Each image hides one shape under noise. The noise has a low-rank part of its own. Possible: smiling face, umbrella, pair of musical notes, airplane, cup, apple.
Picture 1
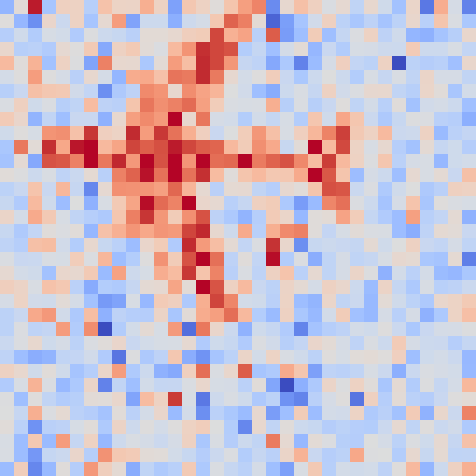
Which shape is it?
airplane
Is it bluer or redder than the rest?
redder
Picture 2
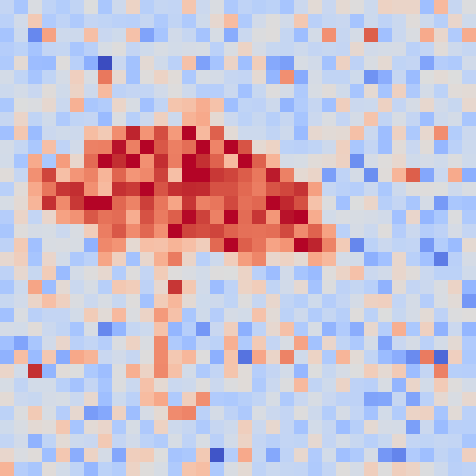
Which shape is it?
umbrella
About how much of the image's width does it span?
two thirds
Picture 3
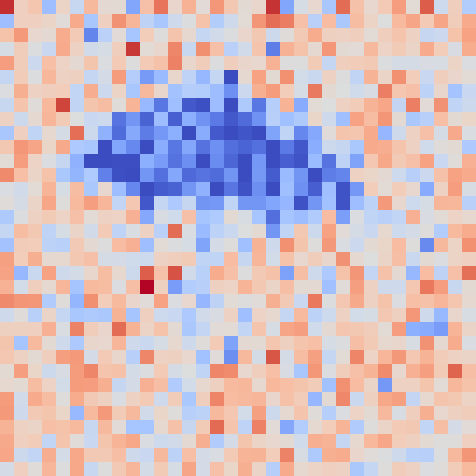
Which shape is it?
umbrella
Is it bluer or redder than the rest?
bluer
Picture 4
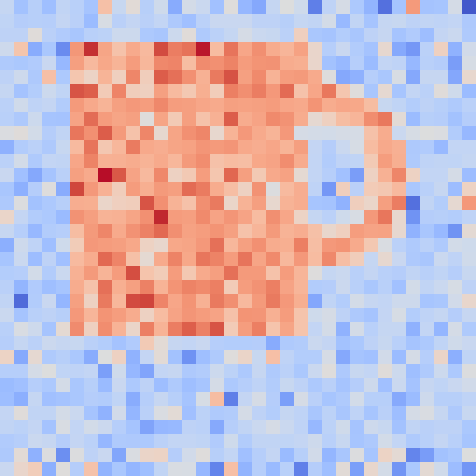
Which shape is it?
cup
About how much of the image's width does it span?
two thirds
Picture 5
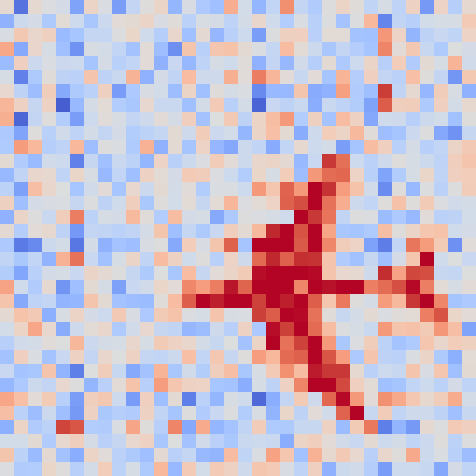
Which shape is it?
airplane
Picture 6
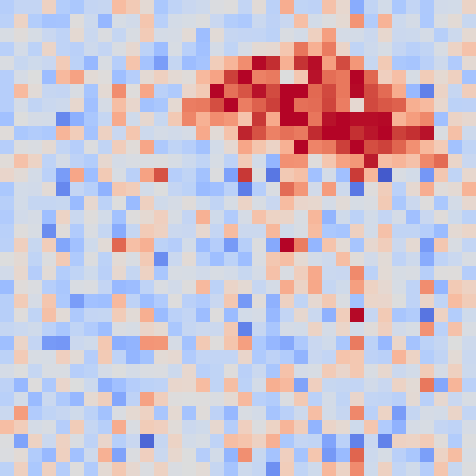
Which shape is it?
umbrella
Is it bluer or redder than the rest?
redder
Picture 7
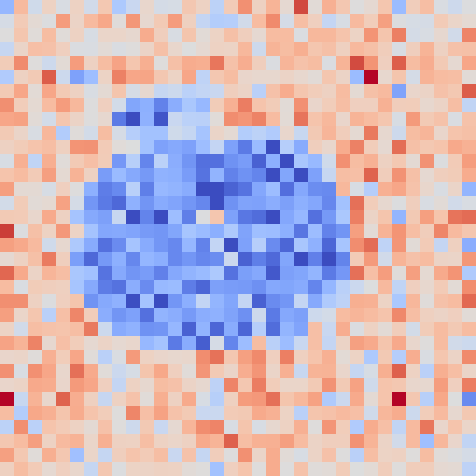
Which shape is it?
apple
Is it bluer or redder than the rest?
bluer
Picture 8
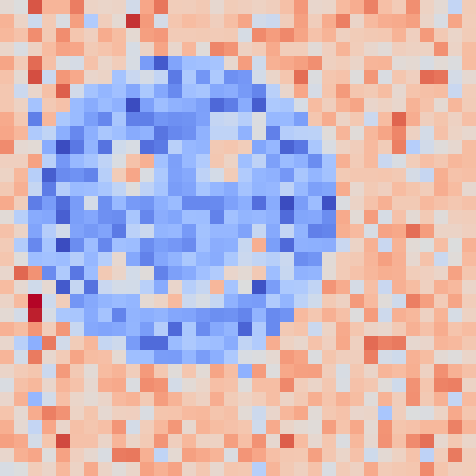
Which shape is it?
smiling face
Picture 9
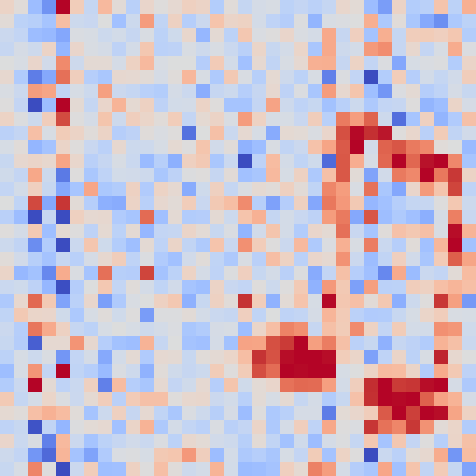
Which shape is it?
pair of musical notes
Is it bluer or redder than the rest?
redder
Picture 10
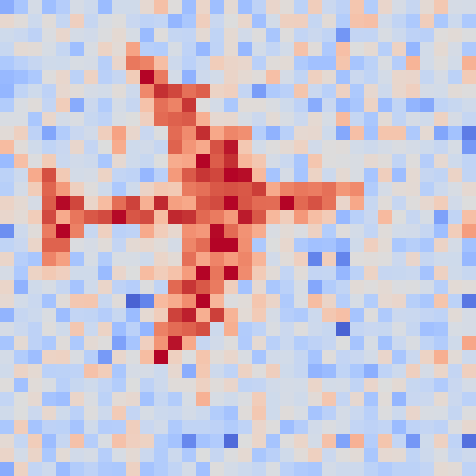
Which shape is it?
airplane
